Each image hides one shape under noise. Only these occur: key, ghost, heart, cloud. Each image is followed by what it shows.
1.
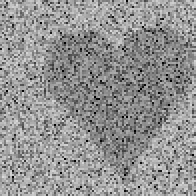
heart
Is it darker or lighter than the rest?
darker
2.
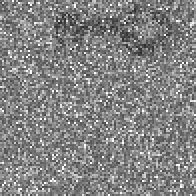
key
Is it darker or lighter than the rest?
darker
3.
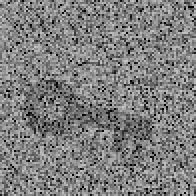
key
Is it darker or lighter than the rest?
darker
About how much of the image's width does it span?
two thirds
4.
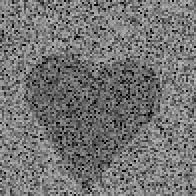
heart
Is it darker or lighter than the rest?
darker
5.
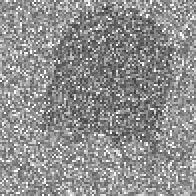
ghost
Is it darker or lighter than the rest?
darker
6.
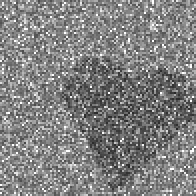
heart
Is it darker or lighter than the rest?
darker
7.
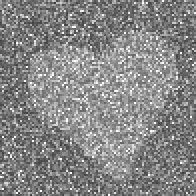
heart
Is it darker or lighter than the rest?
lighter
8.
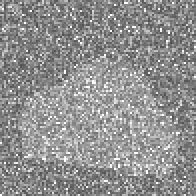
cloud
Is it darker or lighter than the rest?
lighter
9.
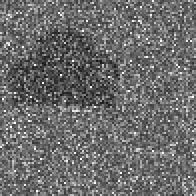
cloud
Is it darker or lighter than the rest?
darker
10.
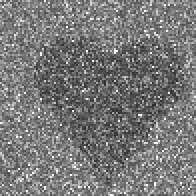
heart
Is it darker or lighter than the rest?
darker
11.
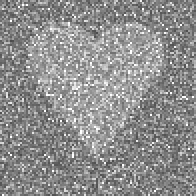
heart
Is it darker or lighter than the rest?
lighter
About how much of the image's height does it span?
two thirds
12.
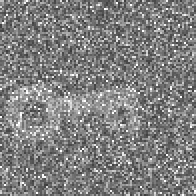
key
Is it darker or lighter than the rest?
lighter
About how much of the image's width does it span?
two thirds
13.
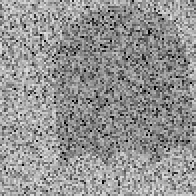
ghost
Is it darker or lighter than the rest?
darker
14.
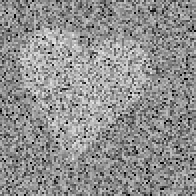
heart
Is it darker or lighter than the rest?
lighter
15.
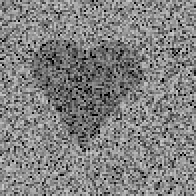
heart
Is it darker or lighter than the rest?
darker
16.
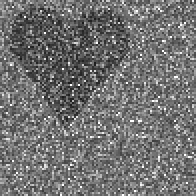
heart
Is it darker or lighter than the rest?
darker
